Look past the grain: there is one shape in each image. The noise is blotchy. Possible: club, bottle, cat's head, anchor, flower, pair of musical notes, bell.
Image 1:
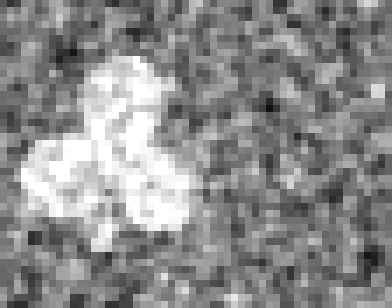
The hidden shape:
club
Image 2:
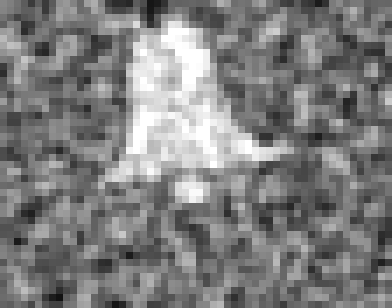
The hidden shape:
bell
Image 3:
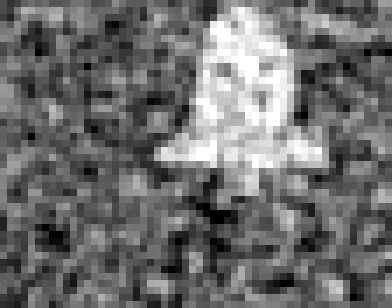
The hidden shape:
bell
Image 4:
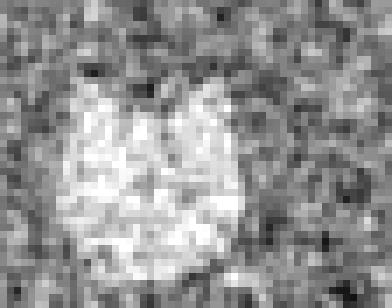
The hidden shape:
cat's head
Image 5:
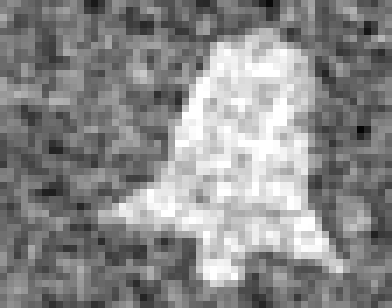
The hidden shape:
bell
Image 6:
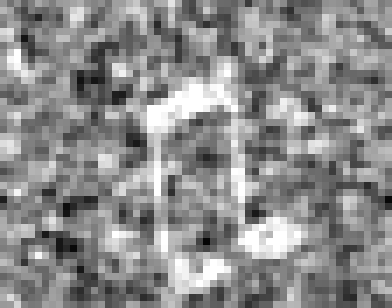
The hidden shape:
pair of musical notes
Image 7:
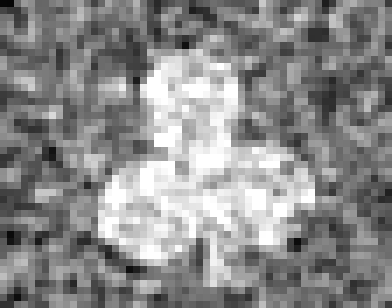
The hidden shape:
club
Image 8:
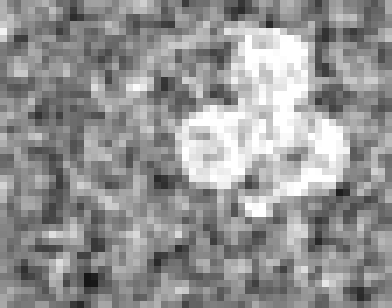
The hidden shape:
club
